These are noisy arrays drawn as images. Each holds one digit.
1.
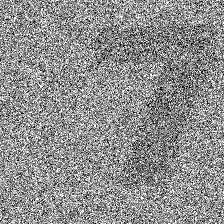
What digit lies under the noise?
7
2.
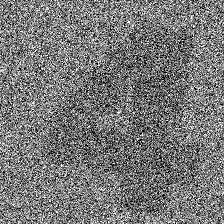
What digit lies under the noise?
4
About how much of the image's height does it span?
nearly all
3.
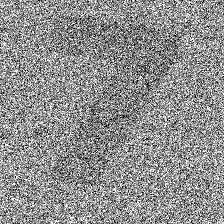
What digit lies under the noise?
7
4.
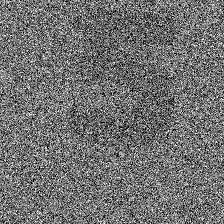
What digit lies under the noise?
5
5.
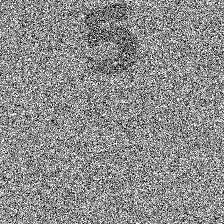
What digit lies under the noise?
5
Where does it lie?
top middle
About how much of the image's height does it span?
a third
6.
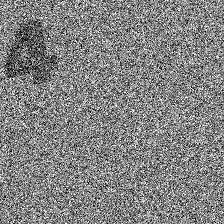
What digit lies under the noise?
4
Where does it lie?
top left
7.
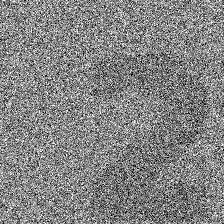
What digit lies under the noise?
2
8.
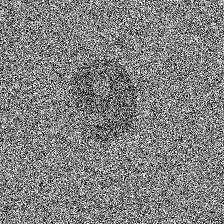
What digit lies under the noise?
9
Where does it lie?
centre
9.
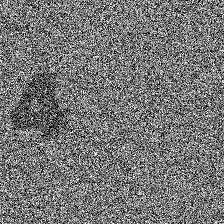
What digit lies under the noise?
4
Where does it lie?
middle left
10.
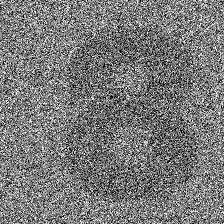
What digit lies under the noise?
8
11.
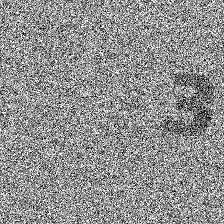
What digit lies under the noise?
3
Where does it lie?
middle right
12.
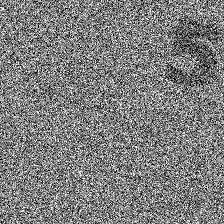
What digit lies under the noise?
5
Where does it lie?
top right
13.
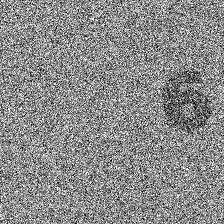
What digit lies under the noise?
6
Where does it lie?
middle right
